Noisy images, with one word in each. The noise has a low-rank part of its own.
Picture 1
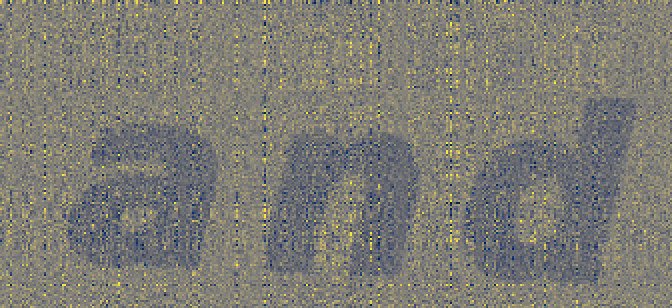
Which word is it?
and
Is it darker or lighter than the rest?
darker
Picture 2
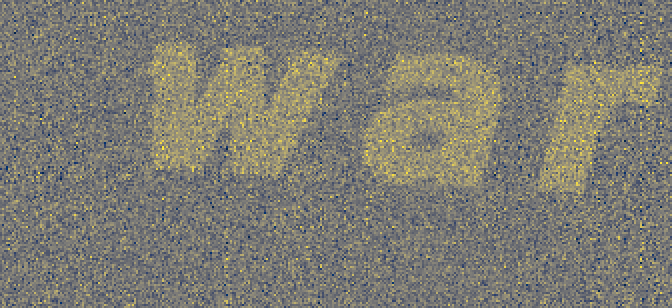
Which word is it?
war
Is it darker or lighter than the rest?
lighter
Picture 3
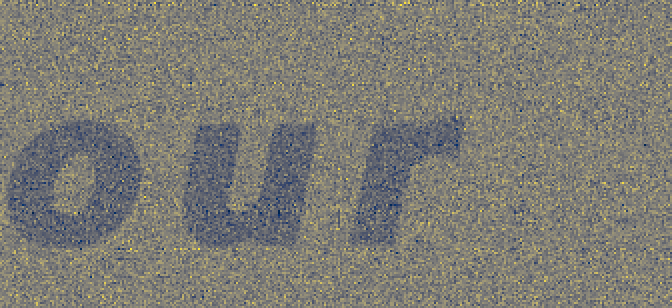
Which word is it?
our
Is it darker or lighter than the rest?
darker
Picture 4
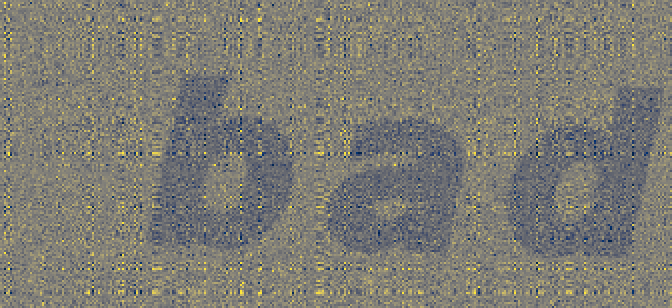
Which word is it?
bad
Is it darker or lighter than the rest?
darker
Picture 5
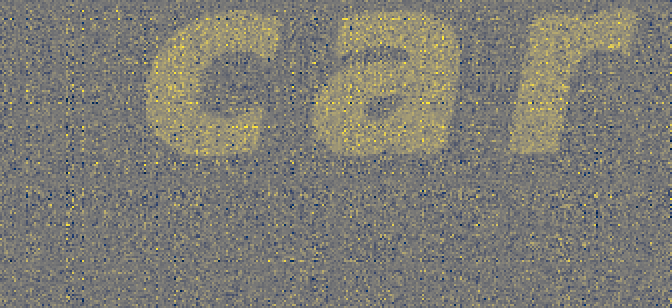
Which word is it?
car
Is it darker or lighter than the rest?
lighter
